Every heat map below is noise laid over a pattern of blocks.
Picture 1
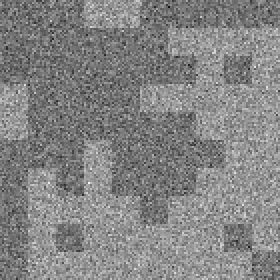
mirrored about the diagonal from the top left
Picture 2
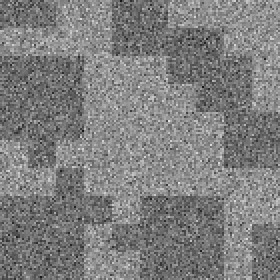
mirrored about the diagonal from the bottom left
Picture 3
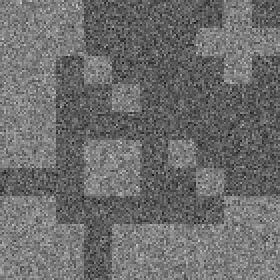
mirrored about the diagonal from the bottom left
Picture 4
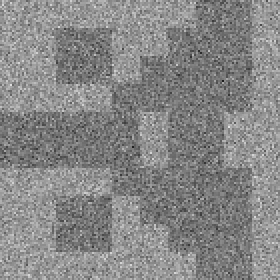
top and bottom mirror each other
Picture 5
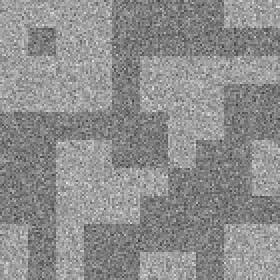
mirrored about the diagonal from the top left
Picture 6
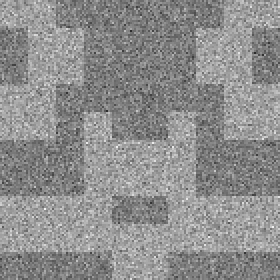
left and right mirror each other
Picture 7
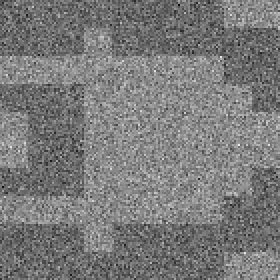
top and bottom mirror each other
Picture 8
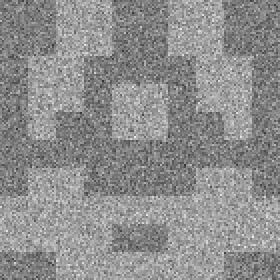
left and right mirror each other
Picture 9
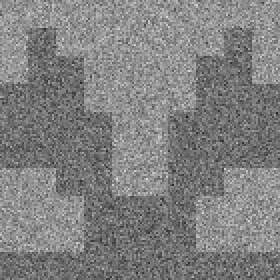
left and right mirror each other
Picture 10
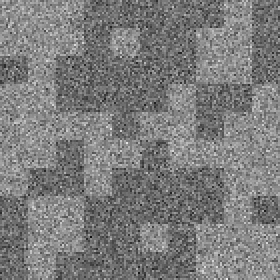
the same after a half turn
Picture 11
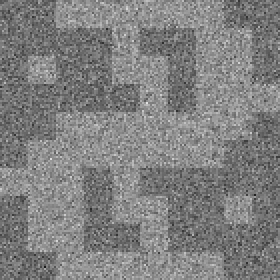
the same after a half turn
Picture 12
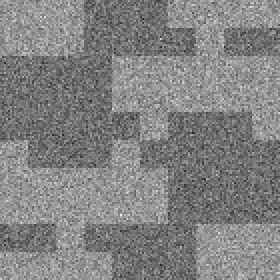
the same after a half turn
